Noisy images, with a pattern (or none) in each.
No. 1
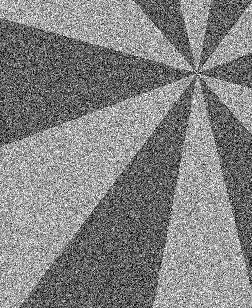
spokes from one point
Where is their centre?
top right
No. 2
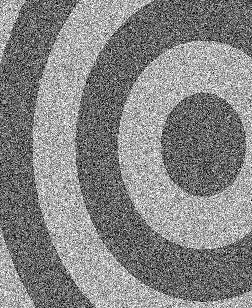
rings round one point
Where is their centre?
middle right
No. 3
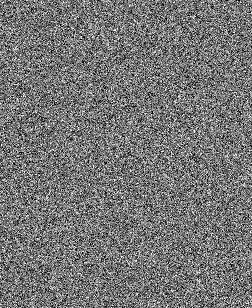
only noise
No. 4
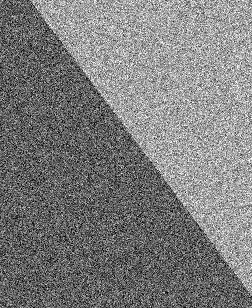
a sharp edge
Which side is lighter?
top right
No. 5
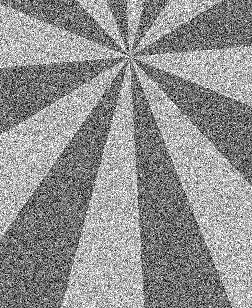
spokes from one point
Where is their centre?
top middle
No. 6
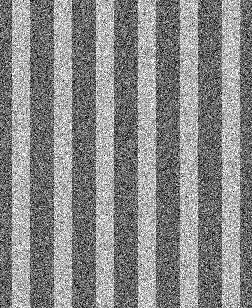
vertical stripes
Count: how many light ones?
6
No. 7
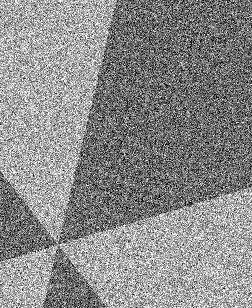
spokes from one point
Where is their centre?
bottom left
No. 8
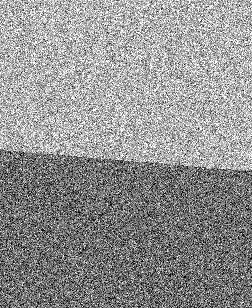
a sharp edge
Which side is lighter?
top
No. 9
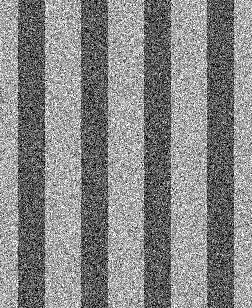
vertical stripes
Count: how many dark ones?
4
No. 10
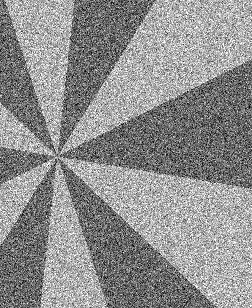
spokes from one point
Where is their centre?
middle left
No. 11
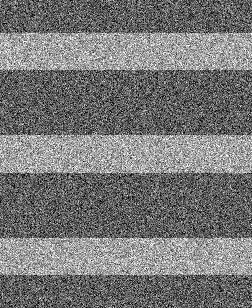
horizontal stripes
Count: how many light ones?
3
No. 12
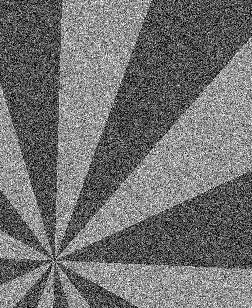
spokes from one point
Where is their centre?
bottom left
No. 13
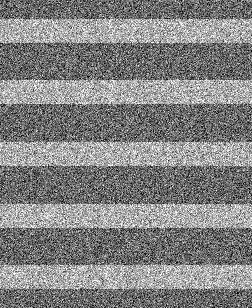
horizontal stripes
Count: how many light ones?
5
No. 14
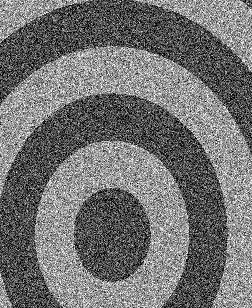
rings round one point
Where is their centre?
bottom middle
